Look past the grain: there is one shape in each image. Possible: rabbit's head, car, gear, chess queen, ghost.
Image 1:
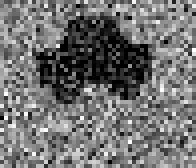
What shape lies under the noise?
car
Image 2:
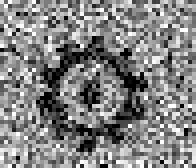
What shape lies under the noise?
gear
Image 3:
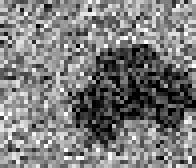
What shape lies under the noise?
car
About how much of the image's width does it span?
two thirds
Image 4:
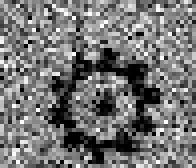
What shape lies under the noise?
gear
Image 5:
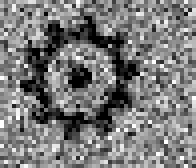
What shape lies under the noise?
gear
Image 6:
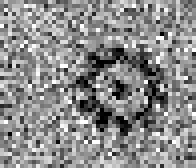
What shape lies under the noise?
gear
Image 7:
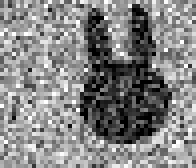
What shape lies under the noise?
rabbit's head
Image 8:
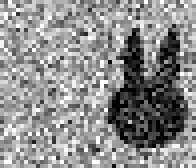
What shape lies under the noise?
rabbit's head
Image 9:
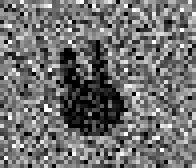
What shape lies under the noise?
rabbit's head
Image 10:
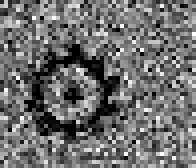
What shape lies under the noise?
gear
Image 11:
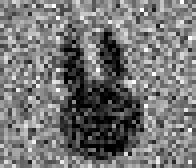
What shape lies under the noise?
rabbit's head
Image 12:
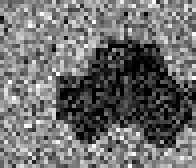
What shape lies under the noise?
car
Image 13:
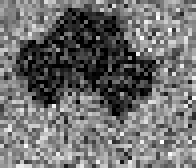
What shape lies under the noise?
car
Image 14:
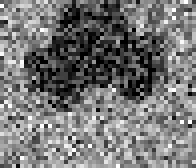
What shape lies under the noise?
car
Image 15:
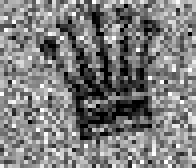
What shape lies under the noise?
chess queen
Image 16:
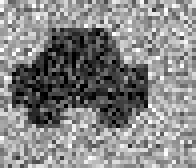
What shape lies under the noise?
car
